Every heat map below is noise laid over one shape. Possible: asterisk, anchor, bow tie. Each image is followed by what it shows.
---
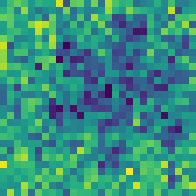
dark asterisk
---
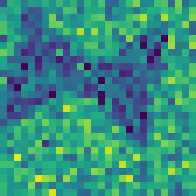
dark bow tie
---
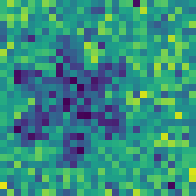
dark asterisk
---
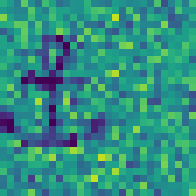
dark anchor
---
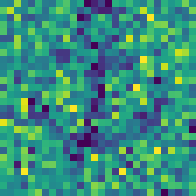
dark anchor
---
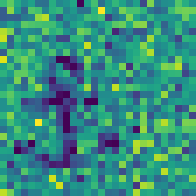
dark anchor
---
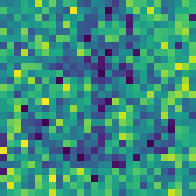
dark anchor
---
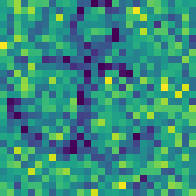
dark anchor
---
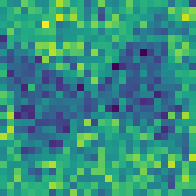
dark bow tie
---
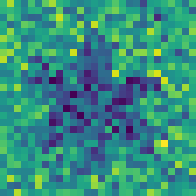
dark asterisk
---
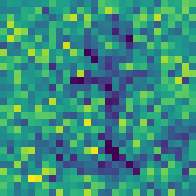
dark anchor
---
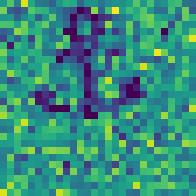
dark anchor
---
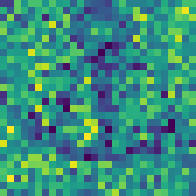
dark anchor
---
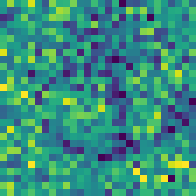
dark anchor
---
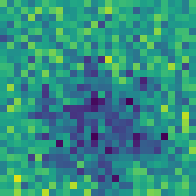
dark asterisk
